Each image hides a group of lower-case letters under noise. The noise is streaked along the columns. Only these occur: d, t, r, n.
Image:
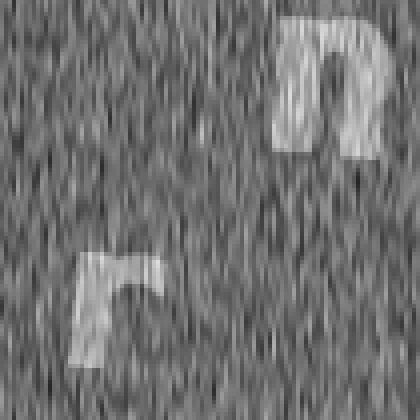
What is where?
top right: light n; bottom left: light r
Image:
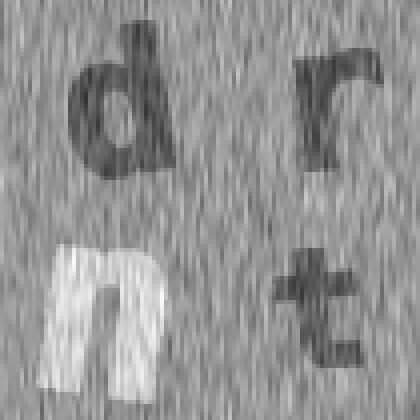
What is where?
top left: dark d; top right: dark r; bottom left: light n; bottom right: dark t
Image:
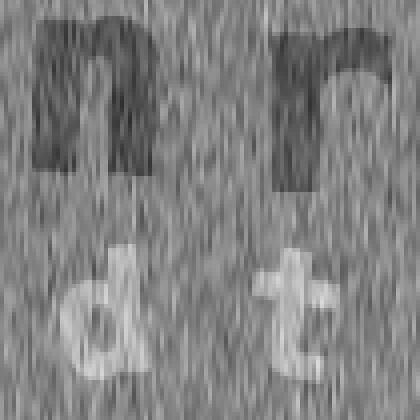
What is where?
top left: dark n; top right: dark r; bottom left: light d; bottom right: light t
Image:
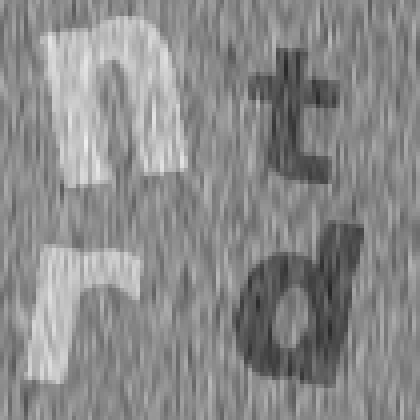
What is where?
top left: light n; top right: dark t; bottom left: light r; bottom right: dark d
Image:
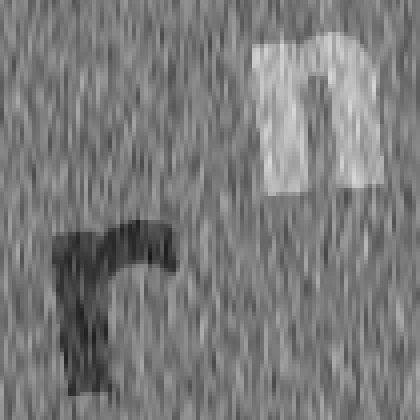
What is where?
top right: light n; bottom left: dark r
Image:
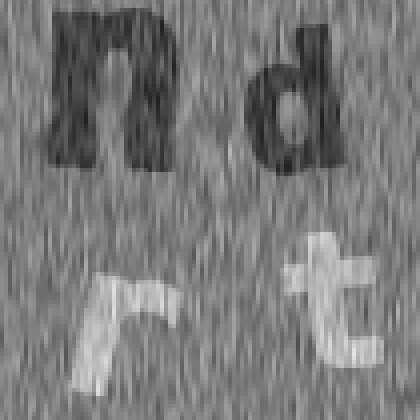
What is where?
top left: dark n; top right: dark d; bottom left: light r; bottom right: light t
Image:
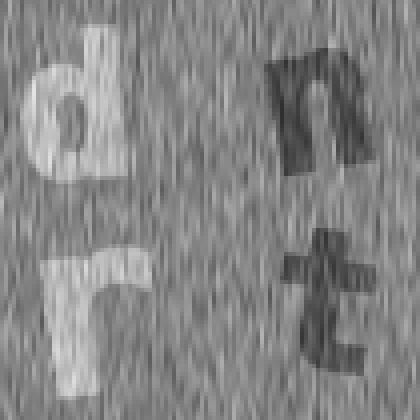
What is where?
top left: light d; top right: dark n; bottom left: light r; bottom right: dark t
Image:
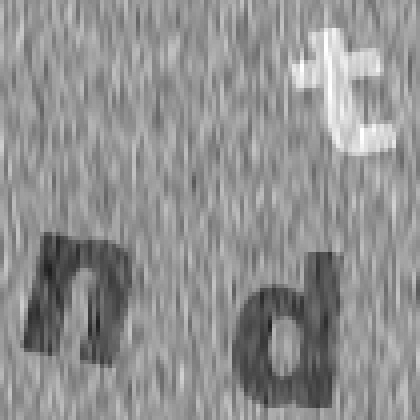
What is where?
top right: light t; bottom left: dark n; bottom right: dark d
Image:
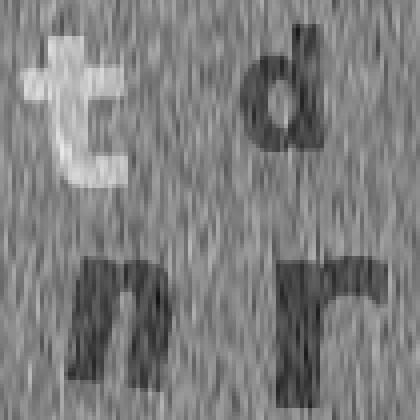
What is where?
top left: light t; top right: dark d; bottom left: dark n; bottom right: dark r
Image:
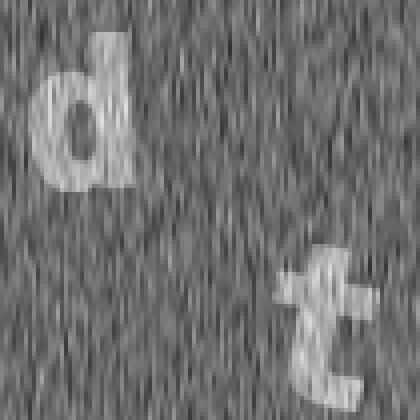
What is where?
top left: light d; bottom right: light t
